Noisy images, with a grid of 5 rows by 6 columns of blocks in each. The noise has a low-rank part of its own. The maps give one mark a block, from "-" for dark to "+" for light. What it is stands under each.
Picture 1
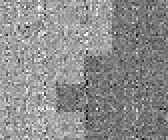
++++--
++++--
+++---
++----
+++---
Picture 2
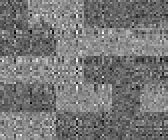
-++---
--++++
+++---
--++-+
++----
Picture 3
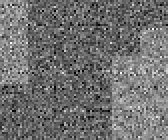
+-----
+----+
+---++
----++
----++
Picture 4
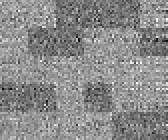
++---+
+--++-
++++++
--+-++
++++--
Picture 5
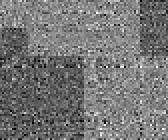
+++++-
-++++-
---+++
---+++
---+++
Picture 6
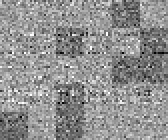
++++-+
++-++-
++++--
++-+++
-+-+++
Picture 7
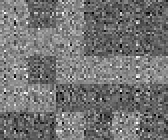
+-+---
+++---
+-++++
++----
--+-+-
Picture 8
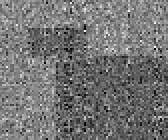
++++++
+--+++
++----
++----
++----
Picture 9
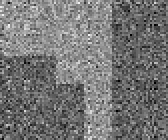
++++--
++++--
--++--
---+--
---+--
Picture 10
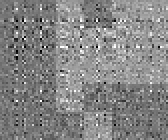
--+-++
--++++
--++++
--+---
---+--
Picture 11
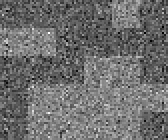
----+-
++----
---++-
-+++++
-++++-
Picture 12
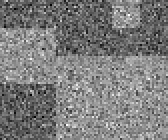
----+-
++----
++++++
--++++
--++++
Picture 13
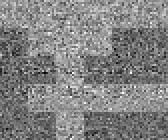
++++++
-+++--
--+---
-+++++
--+---
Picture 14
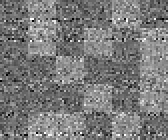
-+--+-
-+-+-+
--+--+
---+-+
-++-+-
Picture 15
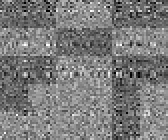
--++--
++--++
--++--
-+++-+
++++-+
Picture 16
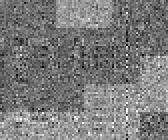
--++--
------
-----+
---+++
+++++-
